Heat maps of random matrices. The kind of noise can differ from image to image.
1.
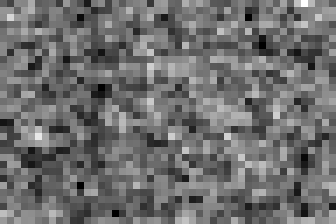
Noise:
blotchy
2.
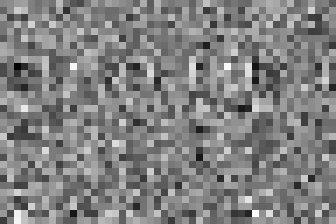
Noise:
low rank plus noise
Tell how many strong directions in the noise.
one
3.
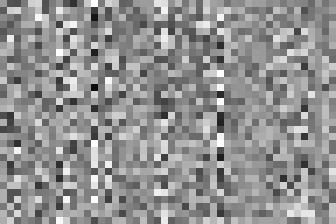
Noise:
columns of uneven size
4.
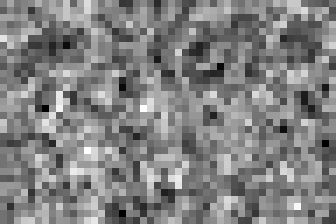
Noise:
blotchy
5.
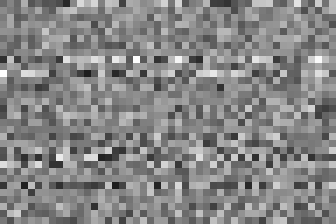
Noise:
rows of uneven size
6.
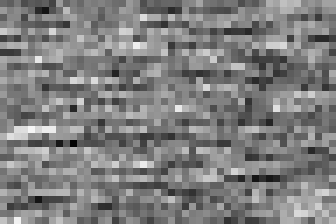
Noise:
streaked along the rows
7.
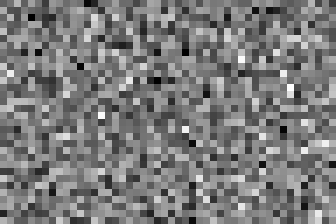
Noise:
independent entries
